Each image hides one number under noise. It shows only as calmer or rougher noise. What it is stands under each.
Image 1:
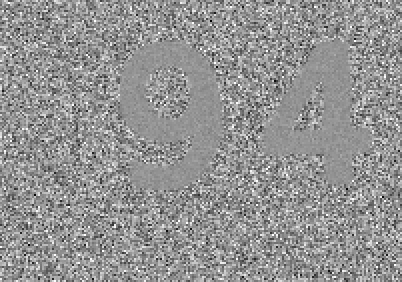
94
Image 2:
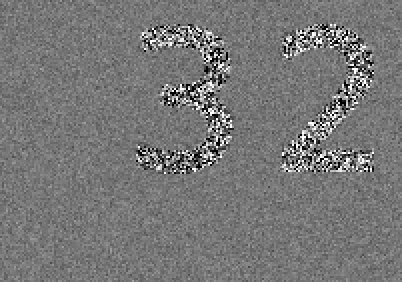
32
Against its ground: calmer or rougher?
rougher
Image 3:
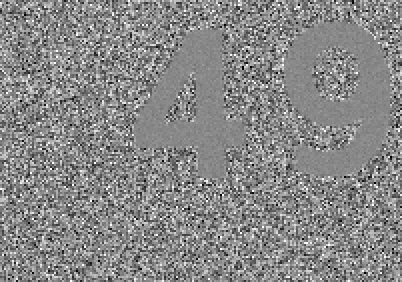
49
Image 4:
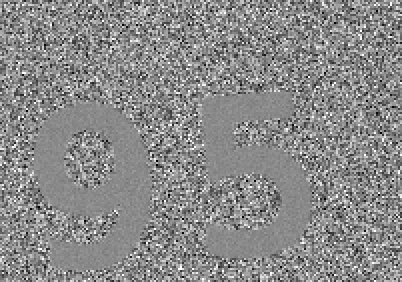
95
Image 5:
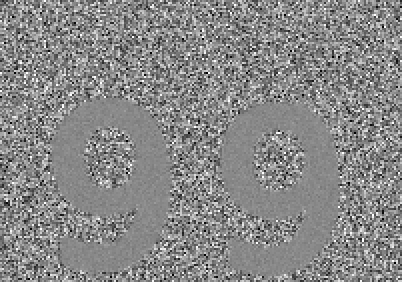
99
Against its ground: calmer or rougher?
calmer
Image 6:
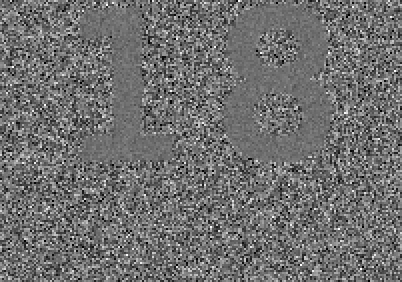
18
